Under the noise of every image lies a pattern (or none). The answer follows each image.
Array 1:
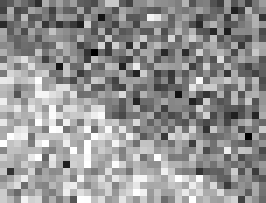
a sharp edge
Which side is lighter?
bottom left
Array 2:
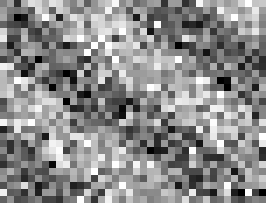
diagonal stripes
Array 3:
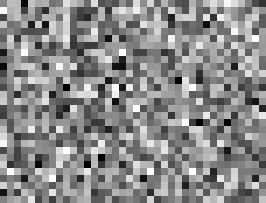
only noise
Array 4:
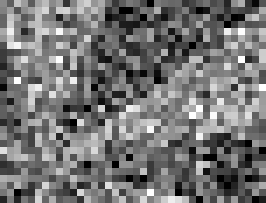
spokes from one point
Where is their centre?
bottom left
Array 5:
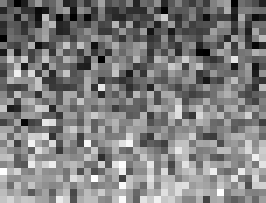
a smooth slope
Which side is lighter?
bottom
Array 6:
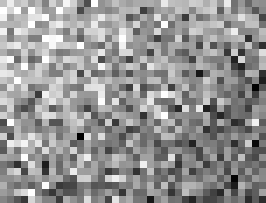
a smooth slope
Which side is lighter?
top left
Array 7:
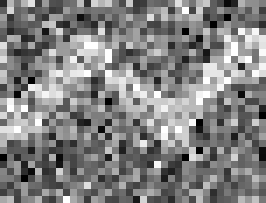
a wavy band
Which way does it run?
left to right
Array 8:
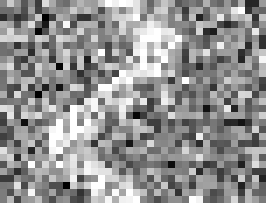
a wavy band
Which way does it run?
top to bottom
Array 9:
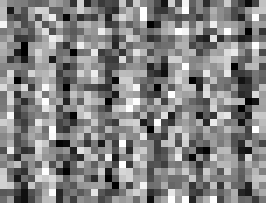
vertical stripes
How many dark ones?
6
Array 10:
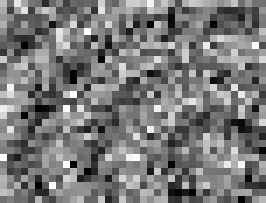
rings round one point
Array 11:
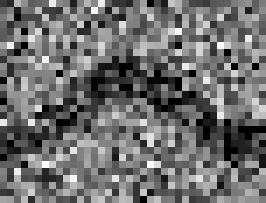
a wavy band
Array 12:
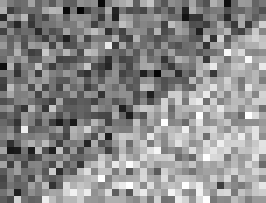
a sharp edge
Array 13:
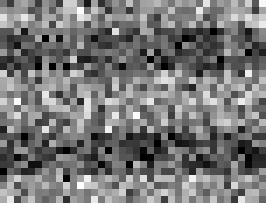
horizontal stripes
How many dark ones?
2
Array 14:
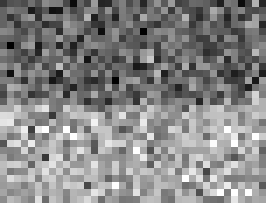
a sharp edge
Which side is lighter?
bottom
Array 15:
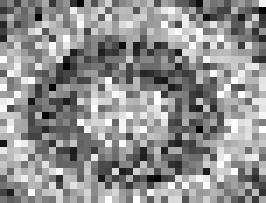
rings round one point
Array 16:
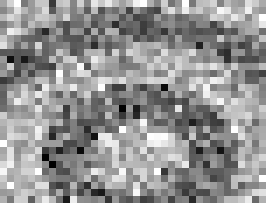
rings round one point
